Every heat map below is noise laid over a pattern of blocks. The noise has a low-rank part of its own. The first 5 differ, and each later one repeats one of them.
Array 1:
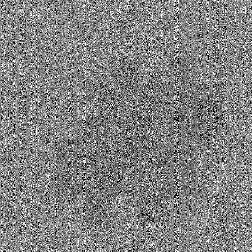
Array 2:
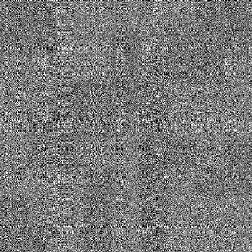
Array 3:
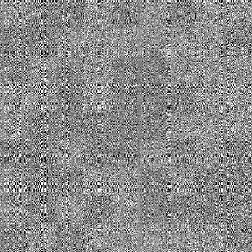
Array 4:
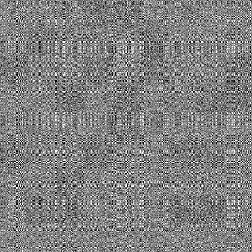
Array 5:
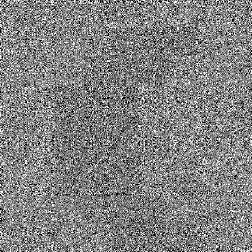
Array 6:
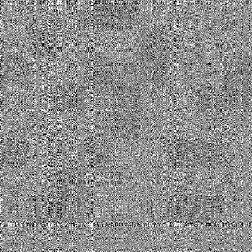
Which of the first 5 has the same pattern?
4
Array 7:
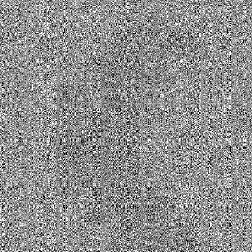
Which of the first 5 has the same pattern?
5
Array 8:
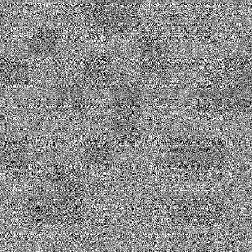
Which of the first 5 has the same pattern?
4
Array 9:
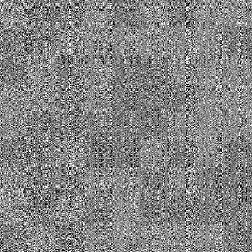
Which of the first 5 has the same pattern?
3
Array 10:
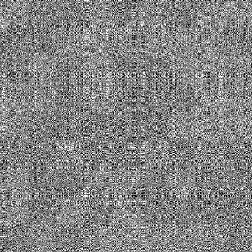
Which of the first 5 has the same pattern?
3
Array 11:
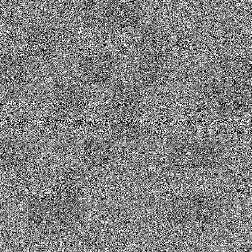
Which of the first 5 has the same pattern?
4
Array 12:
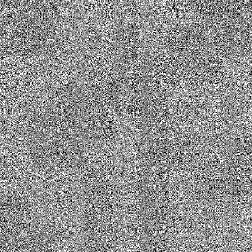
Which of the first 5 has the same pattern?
2
